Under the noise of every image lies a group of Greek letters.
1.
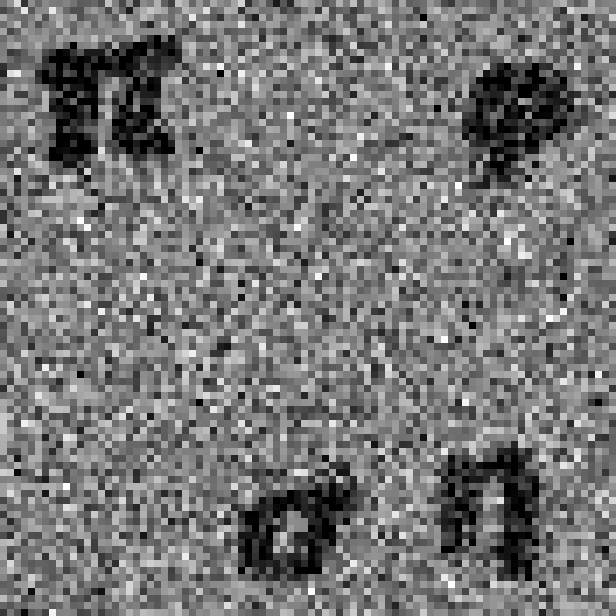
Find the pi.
top left
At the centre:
nothing
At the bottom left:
nothing
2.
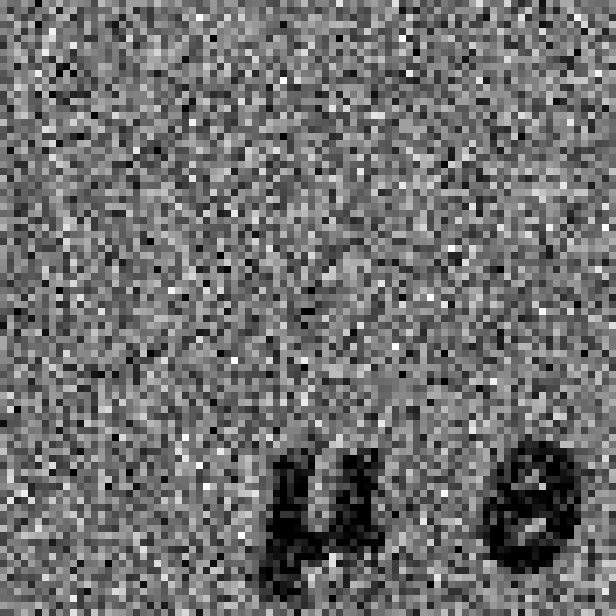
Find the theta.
bottom right
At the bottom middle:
mu
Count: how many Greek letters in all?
2
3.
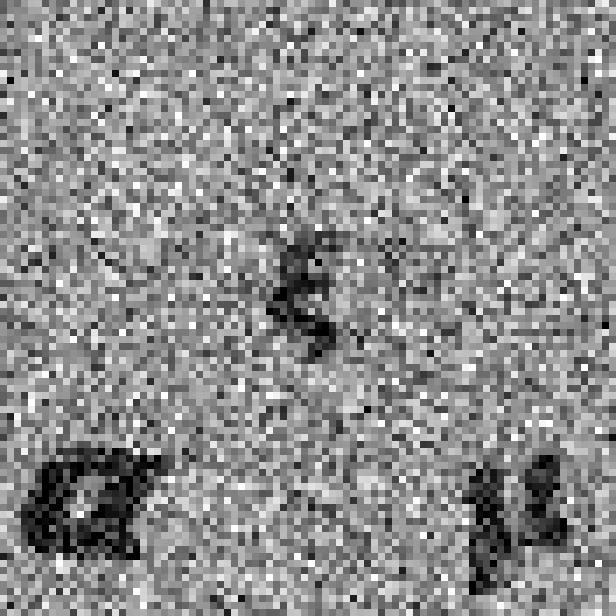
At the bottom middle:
nothing
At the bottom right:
mu
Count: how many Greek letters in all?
3
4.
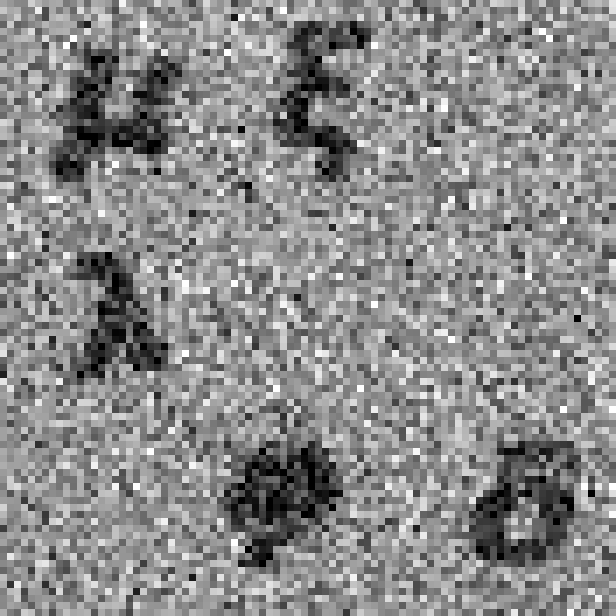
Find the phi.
bottom middle
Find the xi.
top middle
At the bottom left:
nothing
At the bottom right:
delta
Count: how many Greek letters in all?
5
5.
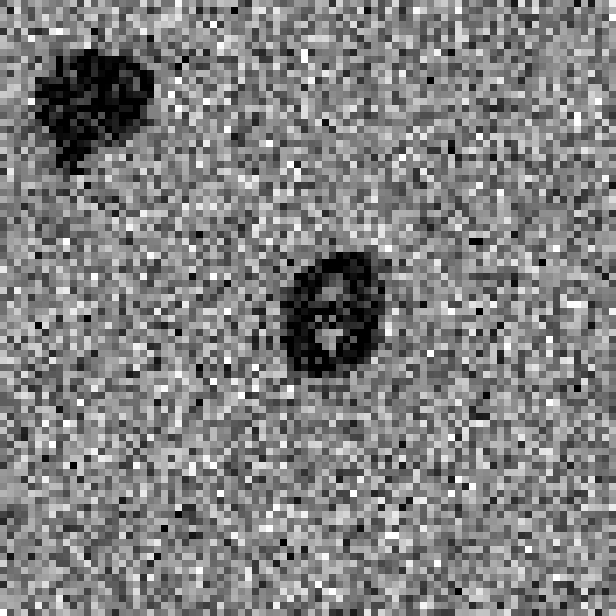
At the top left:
phi
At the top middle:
nothing
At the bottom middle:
nothing
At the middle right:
nothing
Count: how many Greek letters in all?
2
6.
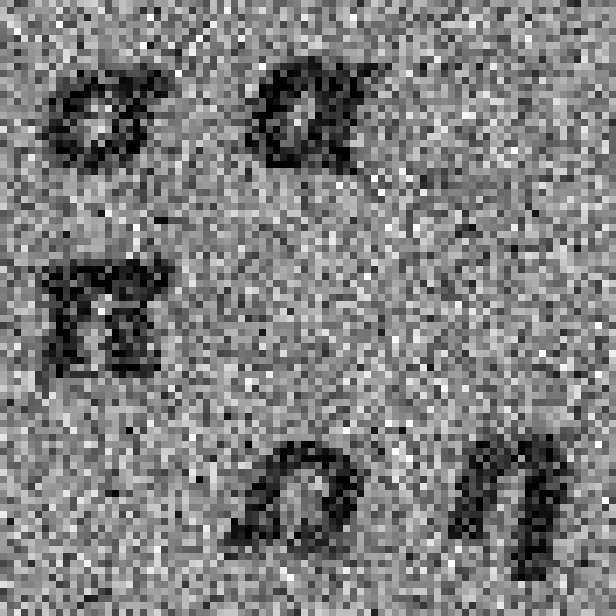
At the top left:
sigma
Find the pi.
middle left
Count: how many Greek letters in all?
5
